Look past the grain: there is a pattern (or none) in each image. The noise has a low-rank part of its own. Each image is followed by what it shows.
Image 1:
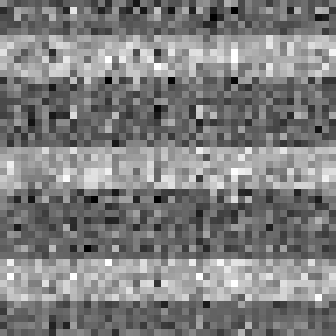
horizontal stripes
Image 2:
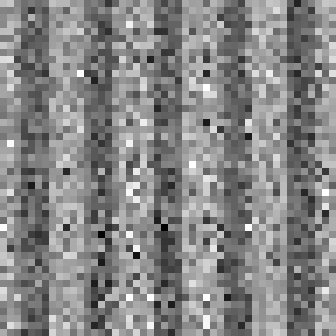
vertical stripes
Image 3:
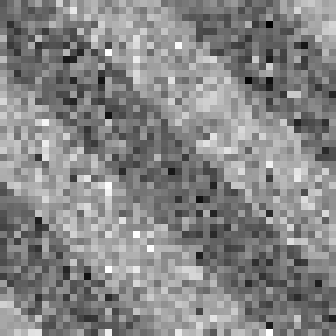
diagonal stripes
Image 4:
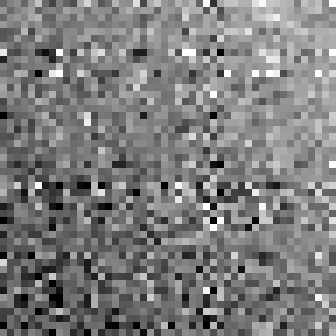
a smooth slope
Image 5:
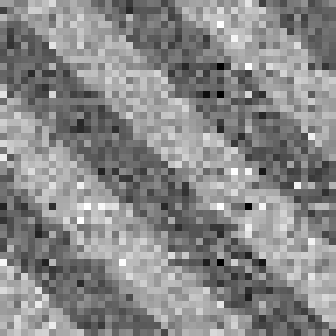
diagonal stripes
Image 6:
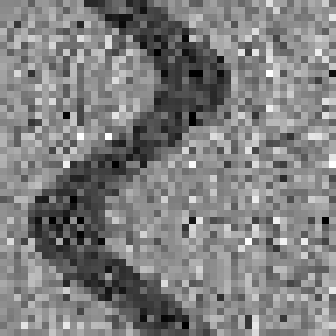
a wavy band
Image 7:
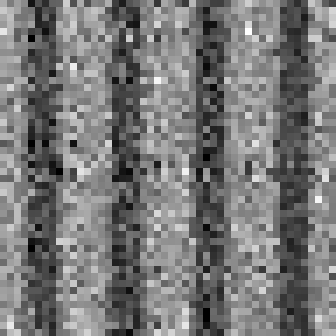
vertical stripes
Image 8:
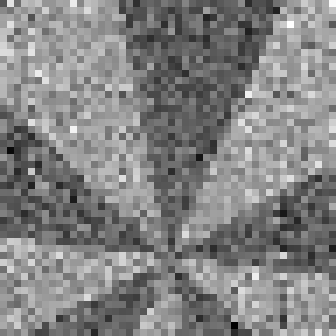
spokes from one point
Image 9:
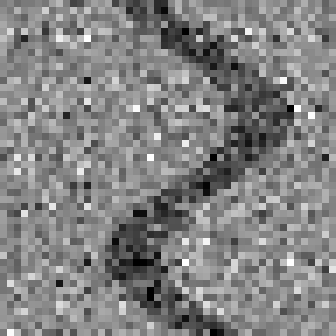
a wavy band
